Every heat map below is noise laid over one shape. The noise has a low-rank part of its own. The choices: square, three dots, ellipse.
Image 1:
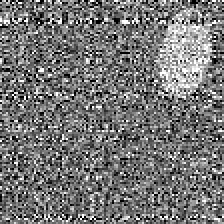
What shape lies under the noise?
ellipse
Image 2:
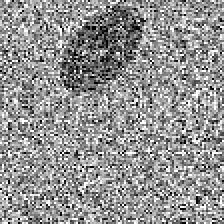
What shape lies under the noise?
ellipse
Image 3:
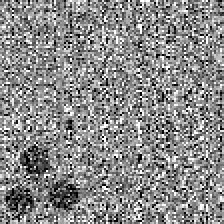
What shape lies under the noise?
three dots
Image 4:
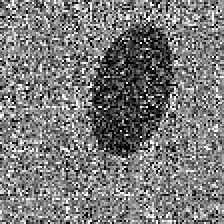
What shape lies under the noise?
ellipse
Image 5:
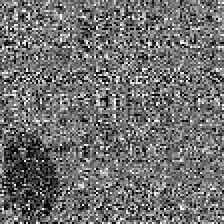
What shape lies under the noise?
ellipse
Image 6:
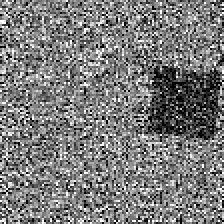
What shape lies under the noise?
square
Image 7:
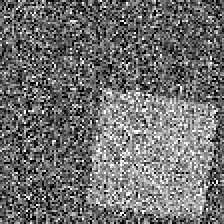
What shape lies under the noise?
square
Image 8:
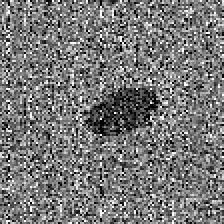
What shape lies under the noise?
ellipse
